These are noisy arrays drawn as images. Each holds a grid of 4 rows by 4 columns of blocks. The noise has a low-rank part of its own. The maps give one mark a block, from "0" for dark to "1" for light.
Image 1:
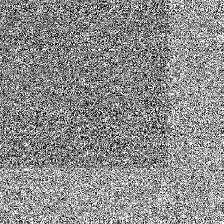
0 0 0 1
0 0 0 1
0 0 0 1
1 1 1 1
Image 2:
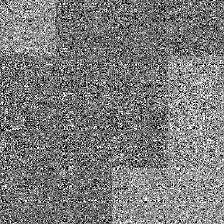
1 0 0 0
0 0 0 1
0 0 0 1
0 0 1 1
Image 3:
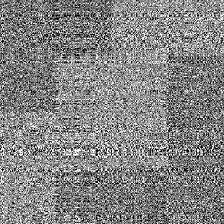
0 0 1 1
0 1 1 0
1 1 1 0
1 0 0 0
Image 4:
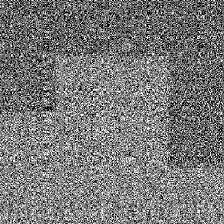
0 0 0 0
0 1 1 0
1 1 1 0
1 1 1 1
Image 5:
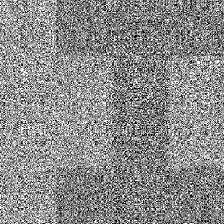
1 0 0 0
1 1 0 1
1 1 0 1
1 0 0 0
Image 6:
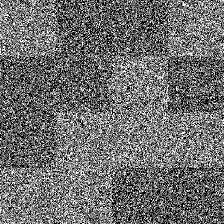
1 0 0 1
0 0 1 0
0 1 1 1
1 1 0 0
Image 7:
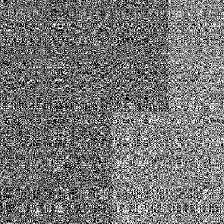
0 0 0 1
0 0 0 1
0 0 1 1
0 0 1 1
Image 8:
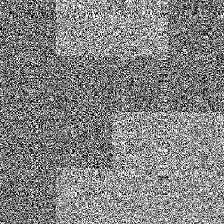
0 1 1 0
0 0 0 0
0 0 1 1
0 1 1 1
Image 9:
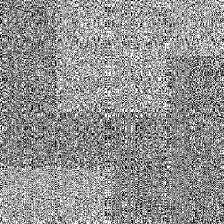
0 1 1 1
0 1 1 0
0 0 0 0
1 1 0 0
